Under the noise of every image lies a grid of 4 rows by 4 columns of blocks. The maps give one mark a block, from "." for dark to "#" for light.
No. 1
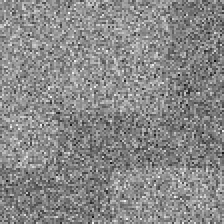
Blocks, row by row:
# # # .
# # # .
# . . .
. . # #
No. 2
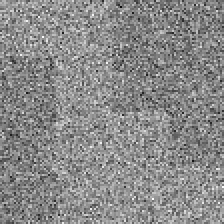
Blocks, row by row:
# # . .
. # . .
. # # .
. # # #
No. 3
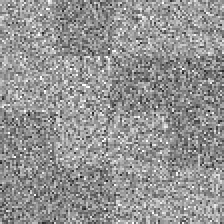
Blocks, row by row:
# . # #
# # . .
. # # .
. . # #
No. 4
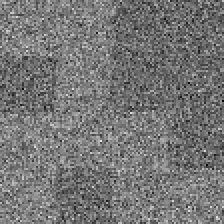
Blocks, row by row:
# # . .
. # . .
# # # .
# . # #
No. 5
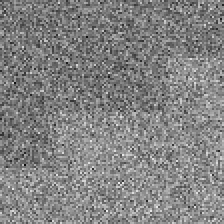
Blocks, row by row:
. . . .
. . . #
. # # #
# # # #
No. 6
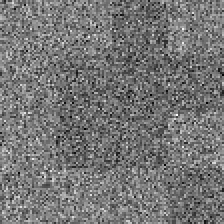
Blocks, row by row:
# # . #
# . . .
# . . #
# # # .
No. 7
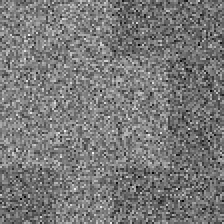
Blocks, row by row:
# # . .
# # # .
# # # .
. # . .
